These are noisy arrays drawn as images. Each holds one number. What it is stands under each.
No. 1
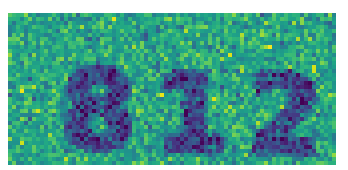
812
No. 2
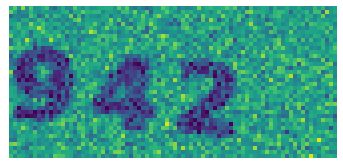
942
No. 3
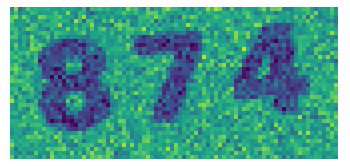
874
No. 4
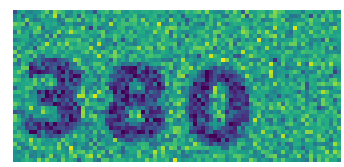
380
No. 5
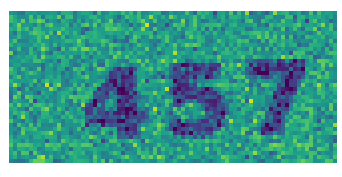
457
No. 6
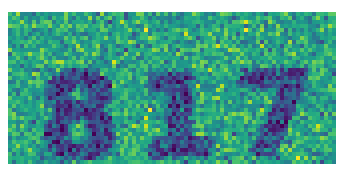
817
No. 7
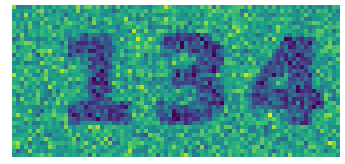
134
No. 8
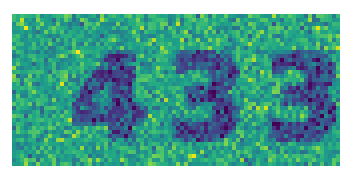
433
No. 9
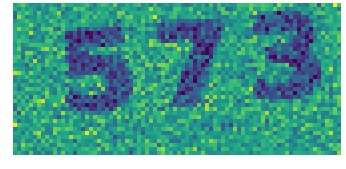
573
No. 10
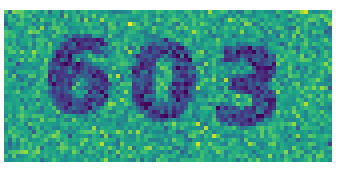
603
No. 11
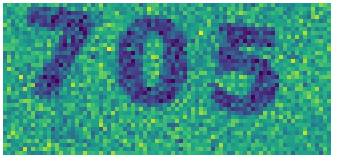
705
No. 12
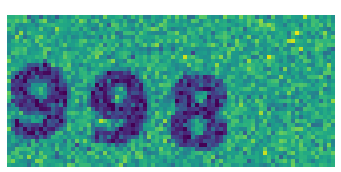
998
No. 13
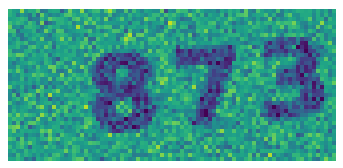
873
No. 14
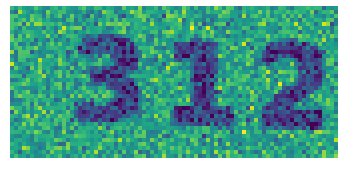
312
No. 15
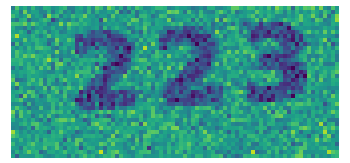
223
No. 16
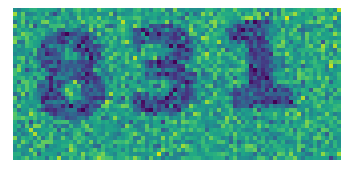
831
